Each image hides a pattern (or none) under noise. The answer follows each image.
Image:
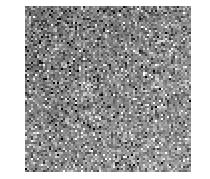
a smooth slope
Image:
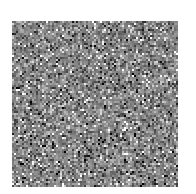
only noise
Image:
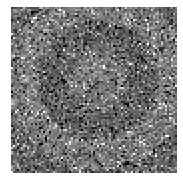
rings round one point
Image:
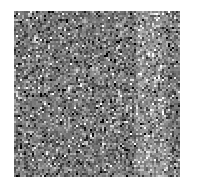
one vertical stripe
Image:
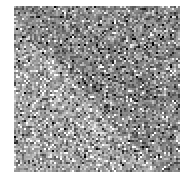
a sharp edge
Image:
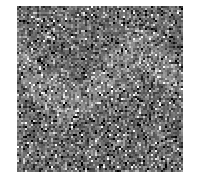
a wavy band
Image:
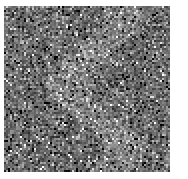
a wavy band
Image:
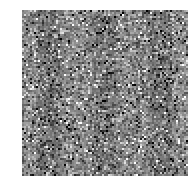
vertical stripes
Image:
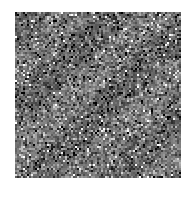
diagonal stripes
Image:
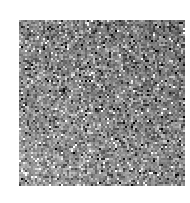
a smooth slope
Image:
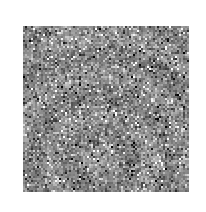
rings round one point
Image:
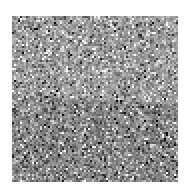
a sharp edge
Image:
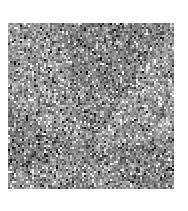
spokes from one point
